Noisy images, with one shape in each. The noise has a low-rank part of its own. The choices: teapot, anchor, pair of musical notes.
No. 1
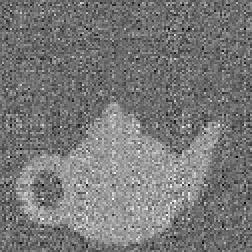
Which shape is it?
teapot
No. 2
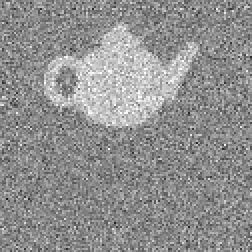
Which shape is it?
teapot
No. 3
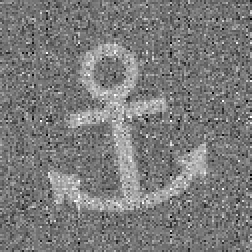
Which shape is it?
anchor
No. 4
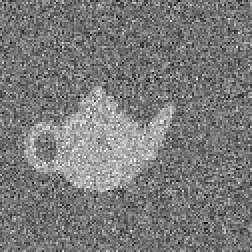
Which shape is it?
teapot
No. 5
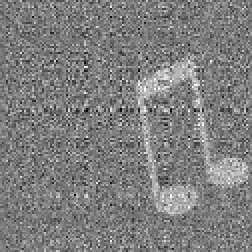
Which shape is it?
pair of musical notes
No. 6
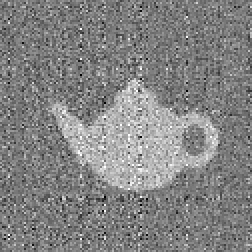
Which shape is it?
teapot
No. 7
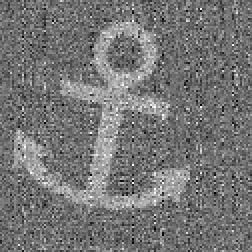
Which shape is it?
anchor
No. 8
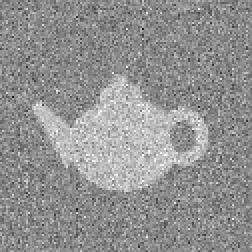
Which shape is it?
teapot
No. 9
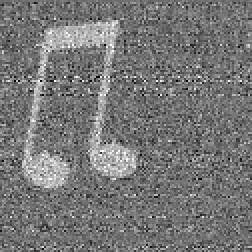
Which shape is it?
pair of musical notes
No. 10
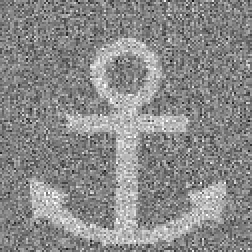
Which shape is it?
anchor
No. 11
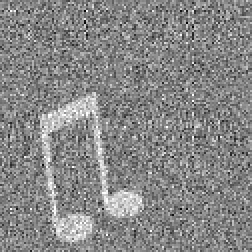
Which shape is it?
pair of musical notes
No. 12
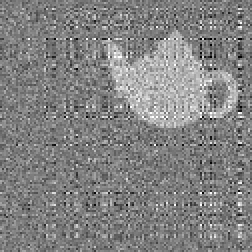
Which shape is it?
teapot
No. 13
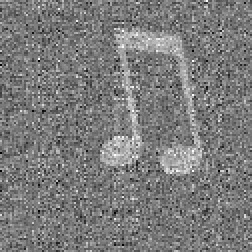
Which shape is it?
pair of musical notes
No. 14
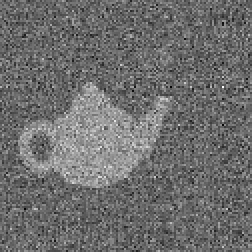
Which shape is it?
teapot
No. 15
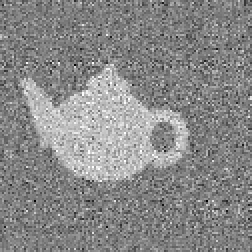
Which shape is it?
teapot
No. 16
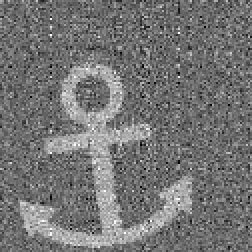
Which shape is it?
anchor
